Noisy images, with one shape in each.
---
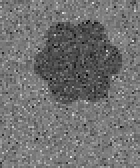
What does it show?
dark flower
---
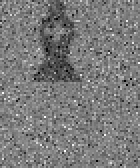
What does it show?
dark chess bishop
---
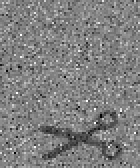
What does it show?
dark pair of scissors
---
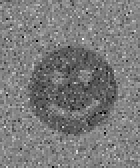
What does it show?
dark smiling face
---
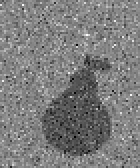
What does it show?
dark pear
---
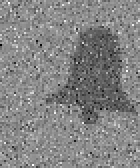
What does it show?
dark bell
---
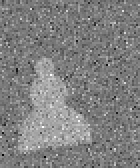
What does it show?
light chess pawn
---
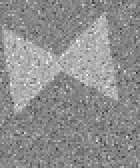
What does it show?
light bow tie
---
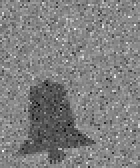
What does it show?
dark bell
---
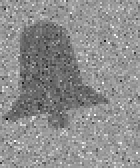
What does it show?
dark bell
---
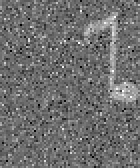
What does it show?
light musical note
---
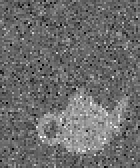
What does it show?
light teapot
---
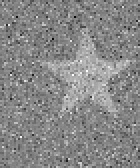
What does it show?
light star
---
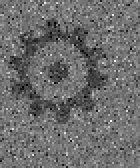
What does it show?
dark gear
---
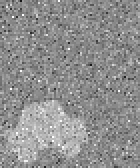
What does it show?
light car
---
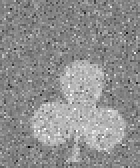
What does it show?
light club
